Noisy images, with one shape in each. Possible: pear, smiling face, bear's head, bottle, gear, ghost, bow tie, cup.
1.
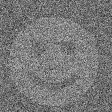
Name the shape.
smiling face
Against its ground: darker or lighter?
lighter
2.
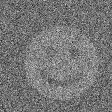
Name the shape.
smiling face
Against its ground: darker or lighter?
lighter
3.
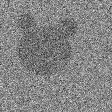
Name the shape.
bear's head
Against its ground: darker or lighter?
darker
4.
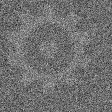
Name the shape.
gear
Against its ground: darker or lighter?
lighter
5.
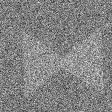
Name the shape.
bow tie
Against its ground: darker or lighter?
lighter
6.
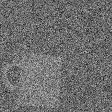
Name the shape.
cup
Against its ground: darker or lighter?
lighter
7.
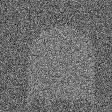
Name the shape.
ghost
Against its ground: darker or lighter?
lighter
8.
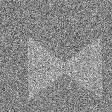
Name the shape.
bow tie
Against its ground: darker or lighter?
lighter
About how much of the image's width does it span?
two thirds
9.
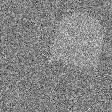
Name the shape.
ghost
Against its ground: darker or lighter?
lighter
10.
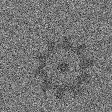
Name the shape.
gear
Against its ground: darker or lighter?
darker
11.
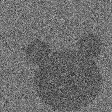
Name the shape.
bear's head
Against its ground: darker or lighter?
darker
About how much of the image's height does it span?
two thirds
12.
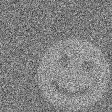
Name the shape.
smiling face
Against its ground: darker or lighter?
lighter
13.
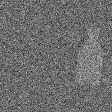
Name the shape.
bottle
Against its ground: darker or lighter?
lighter
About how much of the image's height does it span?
half
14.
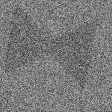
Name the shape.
bow tie
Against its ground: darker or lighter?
darker
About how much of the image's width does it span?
nearly all
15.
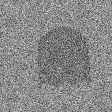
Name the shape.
ghost
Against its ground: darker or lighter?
darker
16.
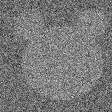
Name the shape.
bear's head
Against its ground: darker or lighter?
lighter
